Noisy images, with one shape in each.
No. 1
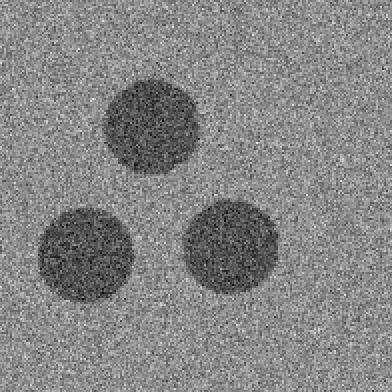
dark three dots
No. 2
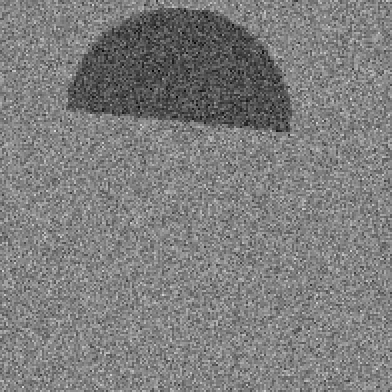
dark half disc
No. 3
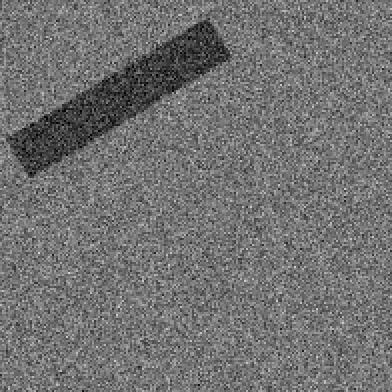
dark bar
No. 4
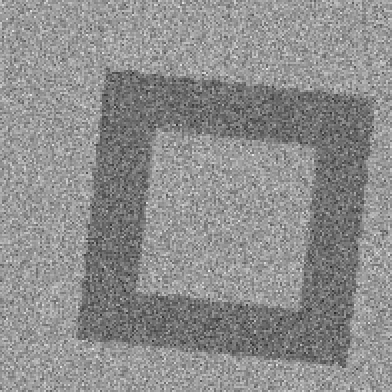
dark square frame
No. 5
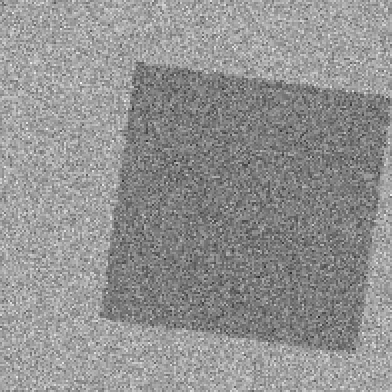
dark square
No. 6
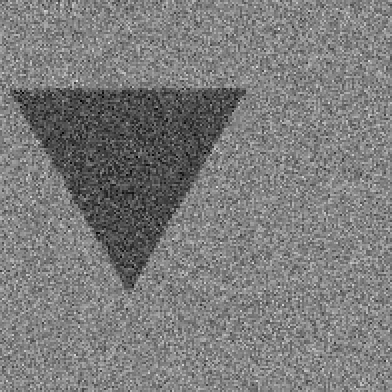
dark triangle
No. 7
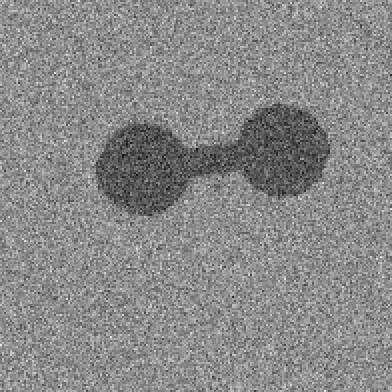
dark dumbbell
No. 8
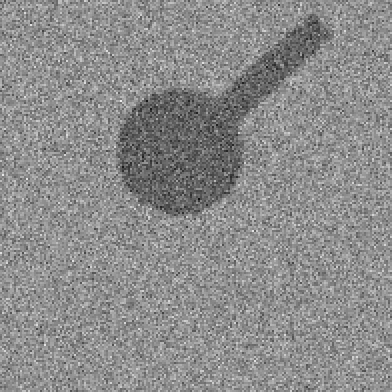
dark lollipop
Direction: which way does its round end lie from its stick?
down and left
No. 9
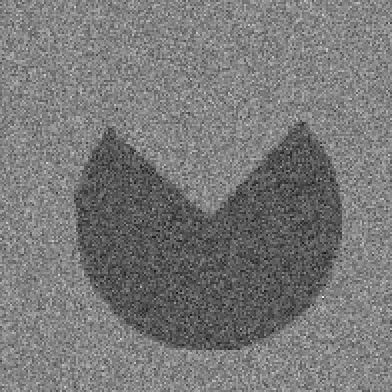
dark disc with a wedge cut out
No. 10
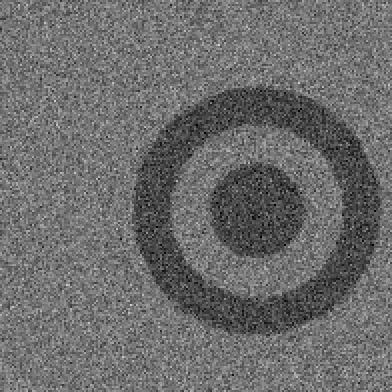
dark bullseye
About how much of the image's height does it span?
two thirds
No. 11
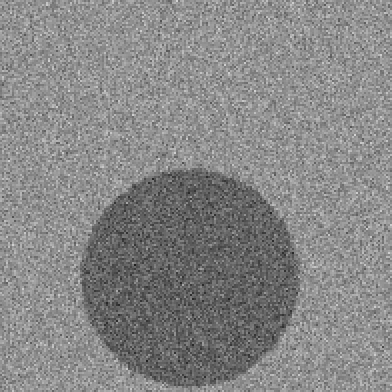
dark disc
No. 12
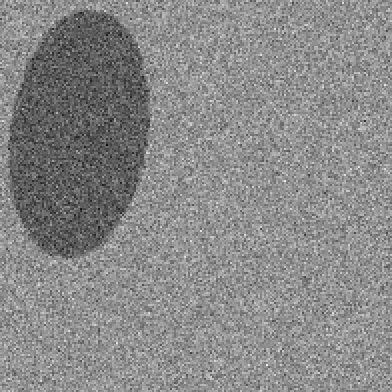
dark ellipse
